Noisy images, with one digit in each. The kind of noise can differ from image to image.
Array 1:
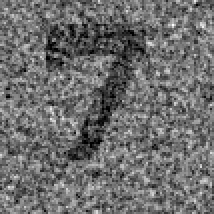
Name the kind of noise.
blotchy
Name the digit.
7
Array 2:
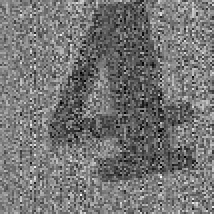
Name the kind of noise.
columns of uneven size
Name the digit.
4
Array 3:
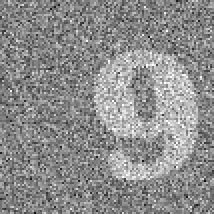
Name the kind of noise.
independent entries
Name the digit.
9
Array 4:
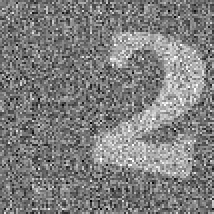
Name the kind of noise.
low rank plus noise
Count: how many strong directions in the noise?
three or four
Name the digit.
2
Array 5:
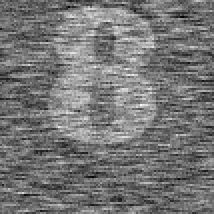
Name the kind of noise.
streaked along the rows
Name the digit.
8
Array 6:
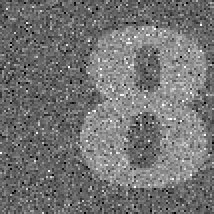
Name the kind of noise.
heavy tails
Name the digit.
8
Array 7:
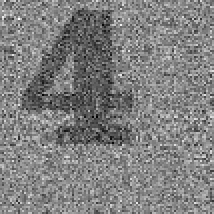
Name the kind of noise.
low rank plus noise
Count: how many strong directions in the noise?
three or four
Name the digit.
4
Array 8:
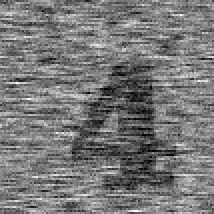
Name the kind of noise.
streaked along the rows
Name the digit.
4
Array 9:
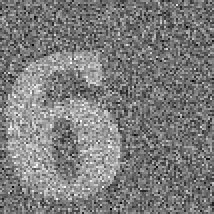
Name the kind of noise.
independent entries
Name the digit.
6
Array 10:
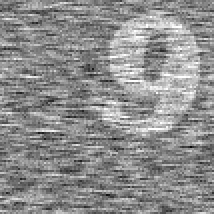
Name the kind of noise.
streaked along the rows
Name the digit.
9
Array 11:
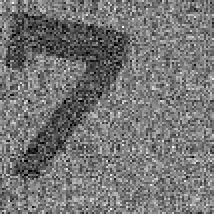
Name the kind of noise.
low rank plus noise
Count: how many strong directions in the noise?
one
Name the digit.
7
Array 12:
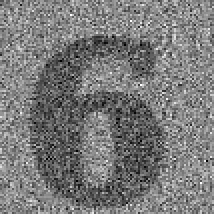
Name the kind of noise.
low rank plus noise
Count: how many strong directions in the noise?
two
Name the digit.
6
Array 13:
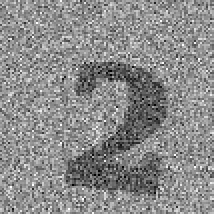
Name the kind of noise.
low rank plus noise
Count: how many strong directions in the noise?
five to eight
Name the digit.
2
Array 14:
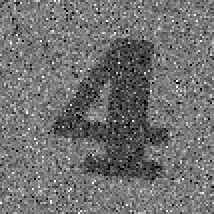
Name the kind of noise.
heavy tails
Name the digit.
4
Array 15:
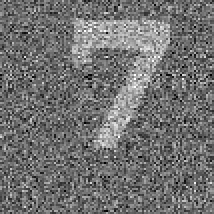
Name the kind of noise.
low rank plus noise
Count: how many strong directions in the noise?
five to eight
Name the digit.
7
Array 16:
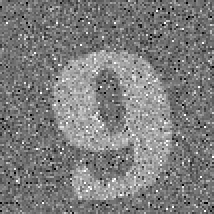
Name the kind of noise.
heavy tails
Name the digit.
9
